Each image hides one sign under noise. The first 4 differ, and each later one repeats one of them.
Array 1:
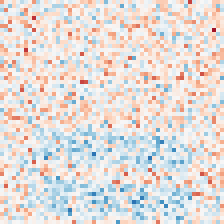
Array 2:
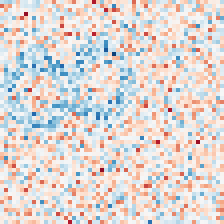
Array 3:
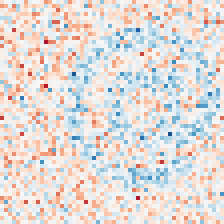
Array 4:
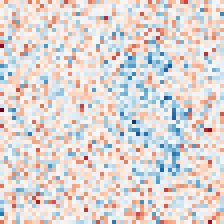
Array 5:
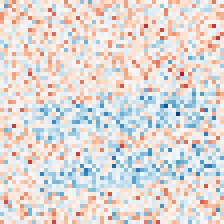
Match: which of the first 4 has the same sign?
1
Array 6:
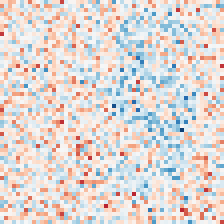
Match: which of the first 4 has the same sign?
4
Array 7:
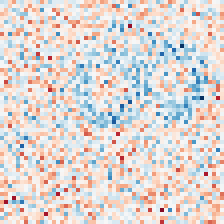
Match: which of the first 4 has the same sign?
2
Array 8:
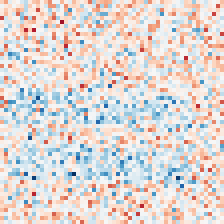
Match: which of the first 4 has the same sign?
1
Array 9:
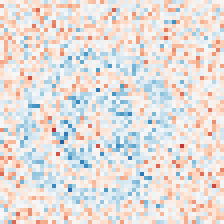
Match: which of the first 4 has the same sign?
3
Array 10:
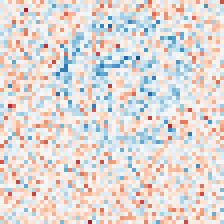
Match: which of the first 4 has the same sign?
3
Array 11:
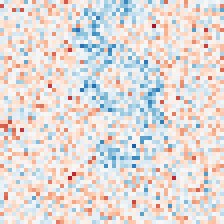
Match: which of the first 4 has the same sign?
4
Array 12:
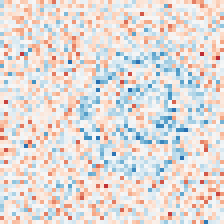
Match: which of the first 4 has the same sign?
3
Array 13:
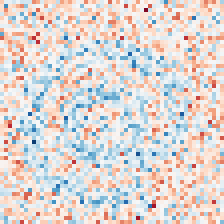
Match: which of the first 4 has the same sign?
3
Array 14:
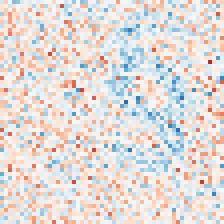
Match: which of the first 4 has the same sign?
4
